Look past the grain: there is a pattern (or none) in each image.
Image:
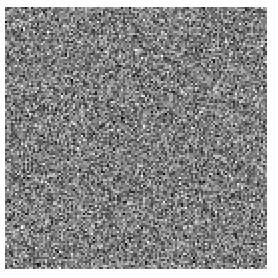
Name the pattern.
only noise
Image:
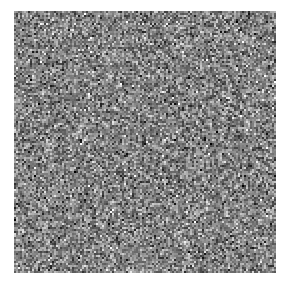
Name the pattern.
only noise
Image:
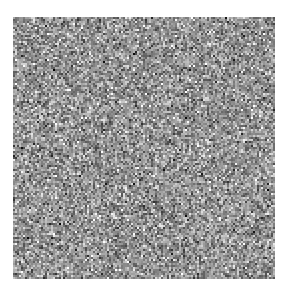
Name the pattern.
only noise
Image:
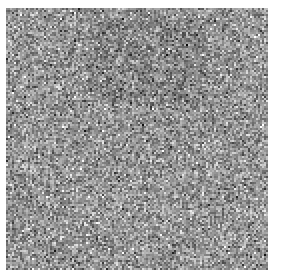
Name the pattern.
one block
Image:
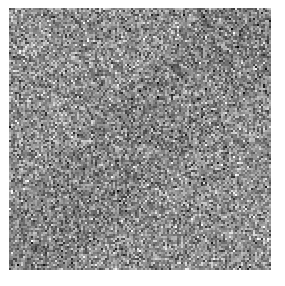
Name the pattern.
a diagonal band
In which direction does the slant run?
bottom left to top right
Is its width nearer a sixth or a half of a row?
a half
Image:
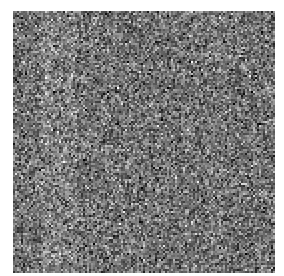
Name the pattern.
one band of columns
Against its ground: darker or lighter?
lighter
